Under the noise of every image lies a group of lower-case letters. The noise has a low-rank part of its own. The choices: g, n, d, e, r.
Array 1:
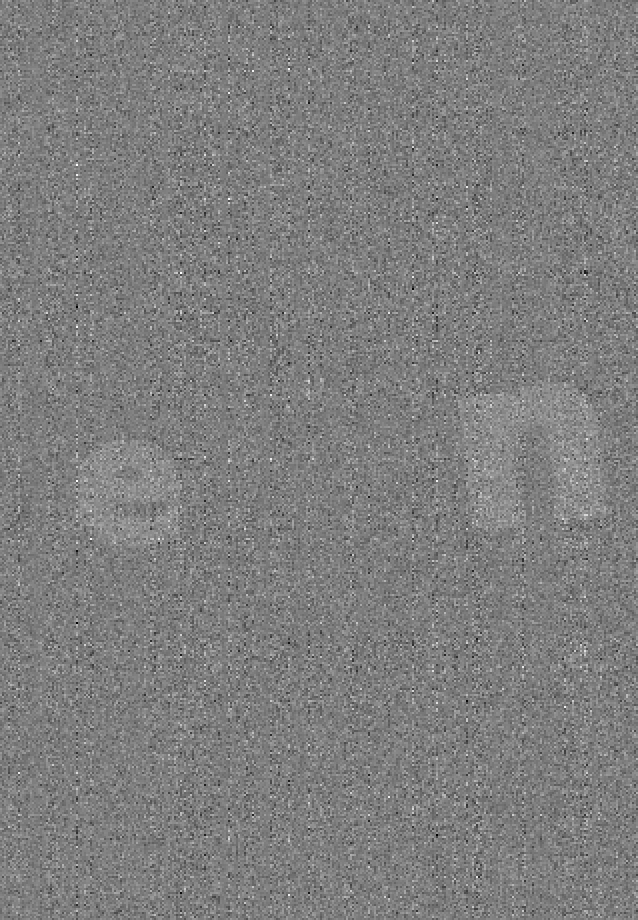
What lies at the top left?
nothing
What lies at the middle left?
e
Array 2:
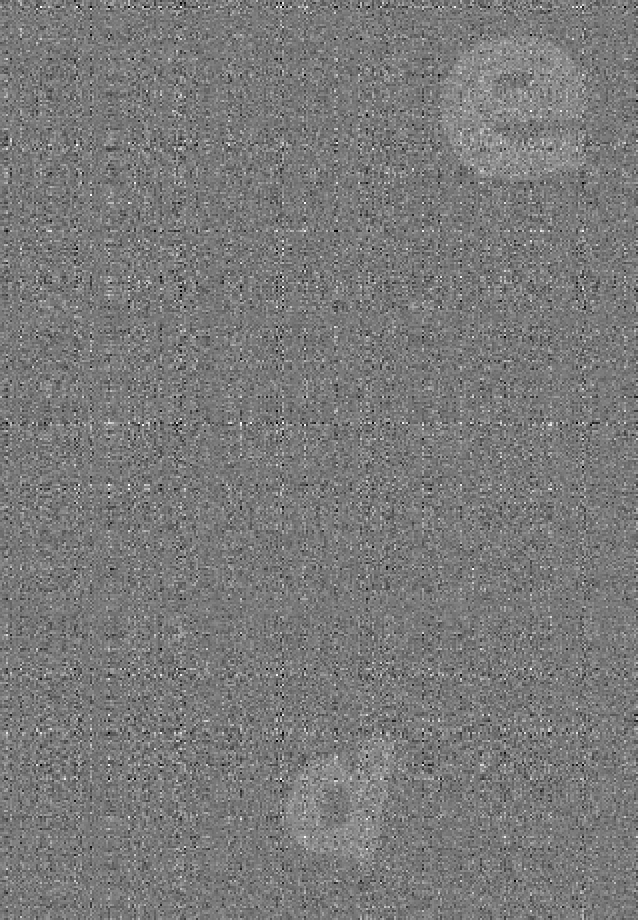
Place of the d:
bottom middle
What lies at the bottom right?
nothing
